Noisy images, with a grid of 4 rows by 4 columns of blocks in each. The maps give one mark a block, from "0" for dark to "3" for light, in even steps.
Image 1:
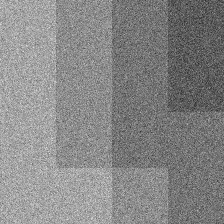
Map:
3210
3210
3211
3321
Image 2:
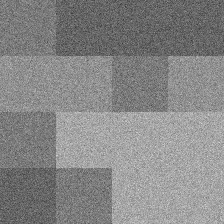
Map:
1000
2212
1333
0133
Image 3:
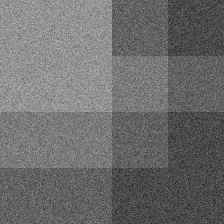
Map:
3310
3321
2210
1100
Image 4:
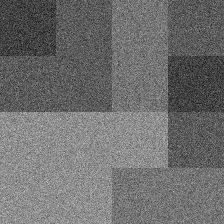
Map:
0121
1120
3331
3322
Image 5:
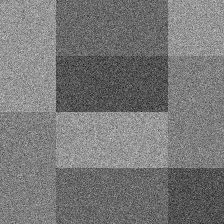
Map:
3113
3002
2332
2110
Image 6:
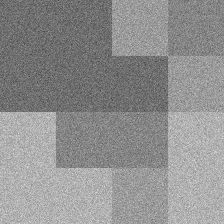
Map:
0021
0002
3113
3323
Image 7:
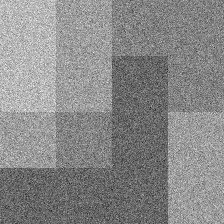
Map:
3211
3201
2102
0002
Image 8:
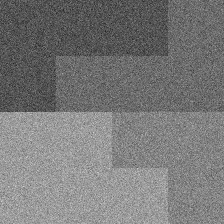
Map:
0001
0111
3322
3332
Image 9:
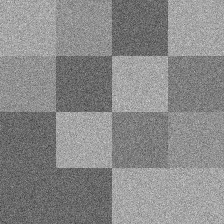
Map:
3203
2031
0312
0033
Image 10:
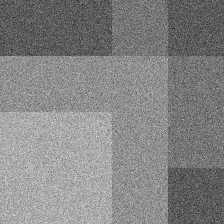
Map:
0010
2221
3321
3320
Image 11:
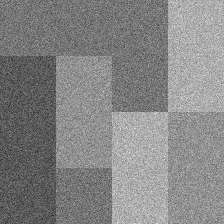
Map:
1113
0213
0232
0132
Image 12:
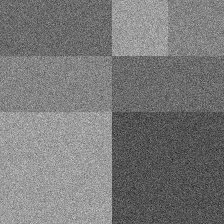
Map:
1132
2211
3300
3300
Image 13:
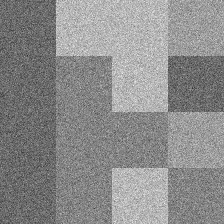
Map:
0332
0130
0112
0131
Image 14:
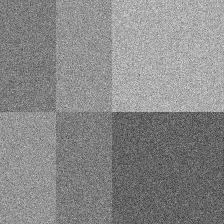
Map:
1233
1233
2100
2100
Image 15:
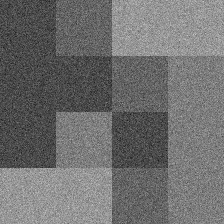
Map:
0133
0012
0202
3312
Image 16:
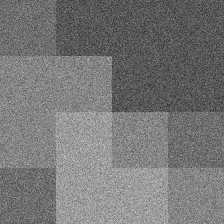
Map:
1000
2200
2321
1332
